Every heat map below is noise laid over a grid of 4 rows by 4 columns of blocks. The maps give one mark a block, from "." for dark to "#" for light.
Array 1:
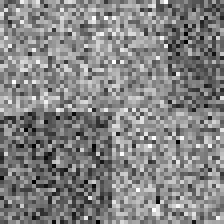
# # # .
# # # .
. . # #
. . # #
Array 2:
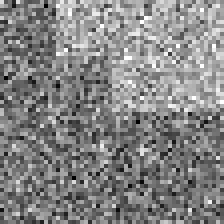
. # # #
. . # #
. . . .
. . . .
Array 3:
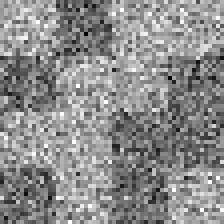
# . # #
. # # .
# # . .
. # . #
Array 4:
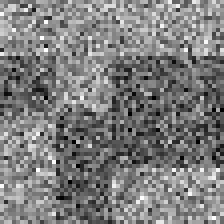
# # # #
. # . .
# . . .
# . # #
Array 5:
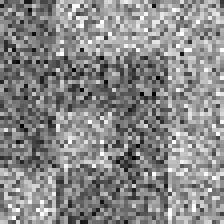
. # # #
. . . #
. # . #
# . . #
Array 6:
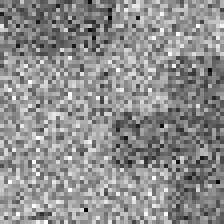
. . # #
# # # .
# # . .
# # # .
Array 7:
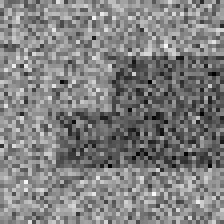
# # # #
# # . .
# . . .
# # # #
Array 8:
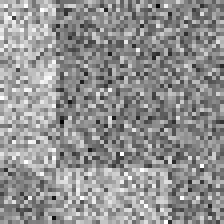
# . . .
# . . .
# . . .
. # # .
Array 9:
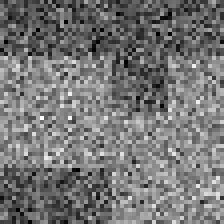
. . . .
# # . #
# # # #
. . # #
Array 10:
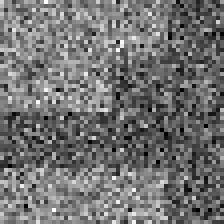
# # # .
# # . .
. . . .
# # # .
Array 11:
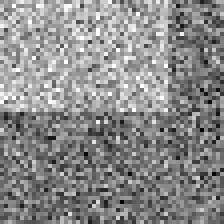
# # # .
# # # .
. . . .
. . . .
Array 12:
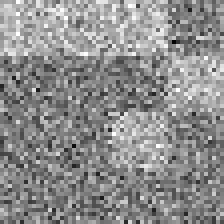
# # # .
. . . #
. . # .
. . . .
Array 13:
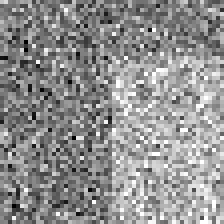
. . . .
. . # #
. . # #
. . # #
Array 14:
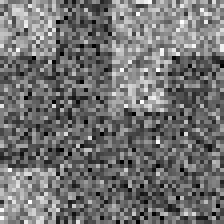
# . # #
. . # .
. . . .
# . . .
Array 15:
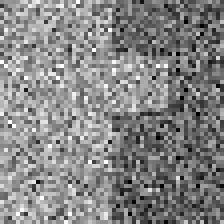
# # . .
# # # .
# # . .
# # . .
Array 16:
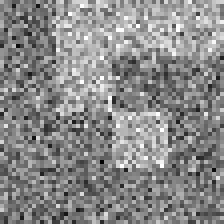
. # # #
. # . .
. . # .
. . . .
